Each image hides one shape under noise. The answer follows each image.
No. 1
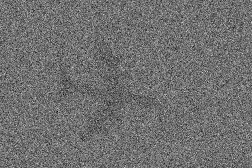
airplane
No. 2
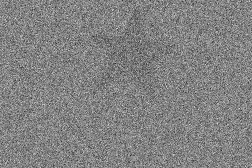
star
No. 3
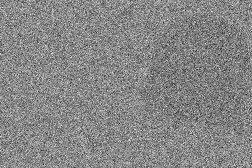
ghost
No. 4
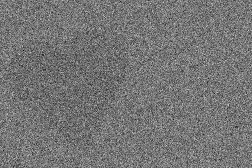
heart
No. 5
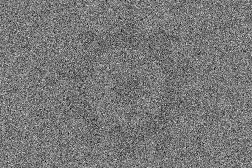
gear
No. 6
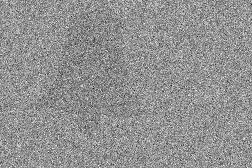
bell
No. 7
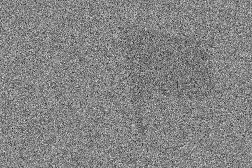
flag
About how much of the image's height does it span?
two thirds
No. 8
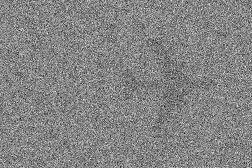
airplane
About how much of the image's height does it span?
half
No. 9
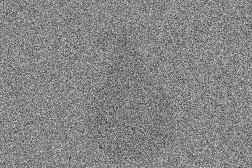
pear
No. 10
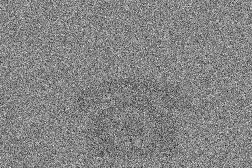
telephone
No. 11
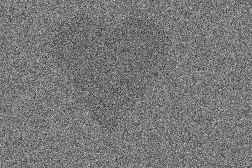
heart
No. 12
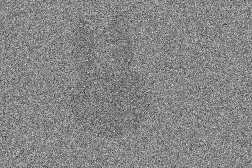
rabbit's head
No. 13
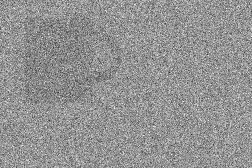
cup
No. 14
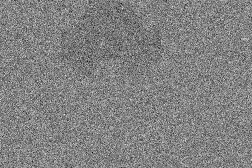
car
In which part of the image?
top middle
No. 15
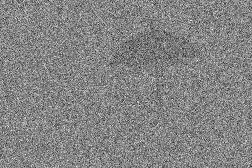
umbrella
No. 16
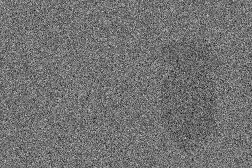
footprint
